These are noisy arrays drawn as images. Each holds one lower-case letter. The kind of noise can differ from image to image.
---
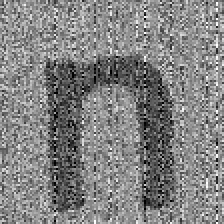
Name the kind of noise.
columns of uneven size
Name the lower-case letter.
n
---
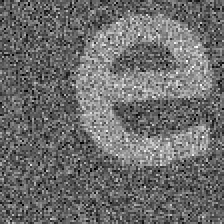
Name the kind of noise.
independent entries
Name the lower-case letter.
e
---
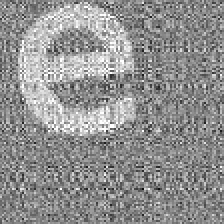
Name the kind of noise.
low rank plus noise
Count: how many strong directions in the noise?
two
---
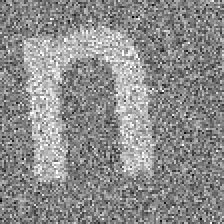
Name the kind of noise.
independent entries
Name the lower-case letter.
n
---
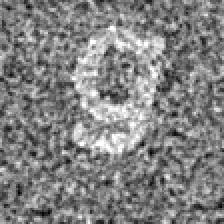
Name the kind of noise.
blotchy
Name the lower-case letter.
g
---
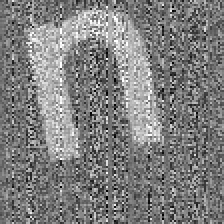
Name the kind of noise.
columns of uneven size
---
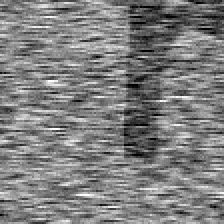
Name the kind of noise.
streaked along the rows
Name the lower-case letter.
r
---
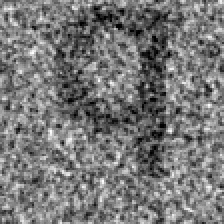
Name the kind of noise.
blotchy
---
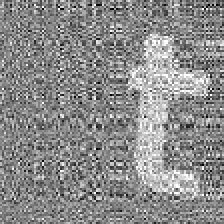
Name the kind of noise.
low rank plus noise
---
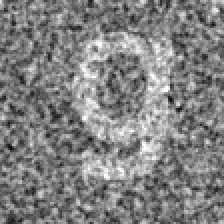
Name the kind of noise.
blotchy
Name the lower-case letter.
g
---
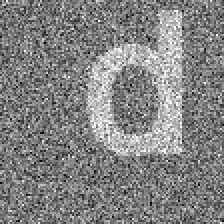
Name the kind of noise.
independent entries
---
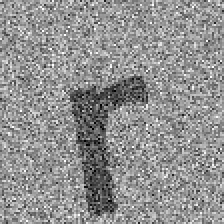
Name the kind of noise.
independent entries
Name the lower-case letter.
r
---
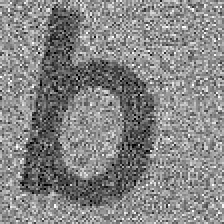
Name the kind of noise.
low rank plus noise
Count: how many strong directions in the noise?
five to eight
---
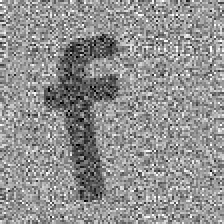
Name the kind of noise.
low rank plus noise
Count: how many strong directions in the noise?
five to eight
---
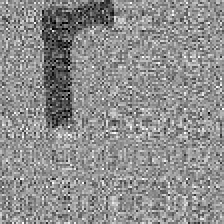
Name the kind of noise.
low rank plus noise
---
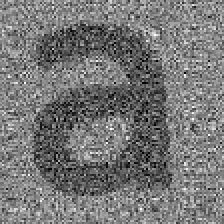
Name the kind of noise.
low rank plus noise
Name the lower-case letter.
a
